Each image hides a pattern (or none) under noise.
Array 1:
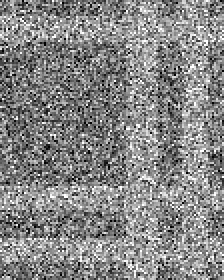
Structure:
bands of rows crossing bands of columns
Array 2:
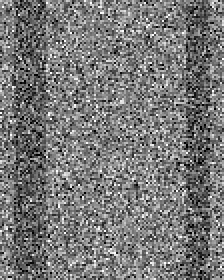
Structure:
bands of columns
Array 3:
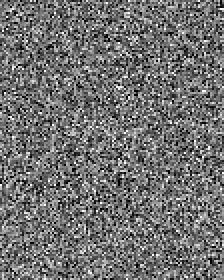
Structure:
only noise
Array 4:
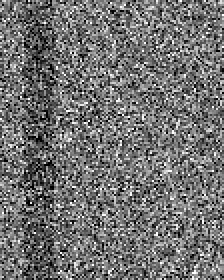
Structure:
one band of columns
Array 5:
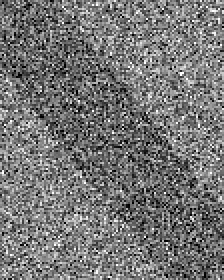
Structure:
a diagonal band
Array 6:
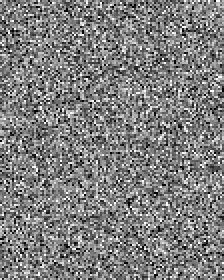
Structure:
only noise
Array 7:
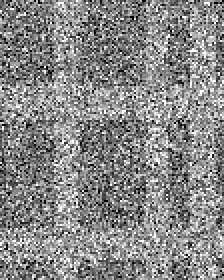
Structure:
bands of rows crossing bands of columns
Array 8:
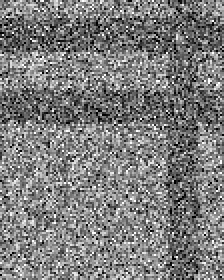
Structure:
bands of rows crossing bands of columns
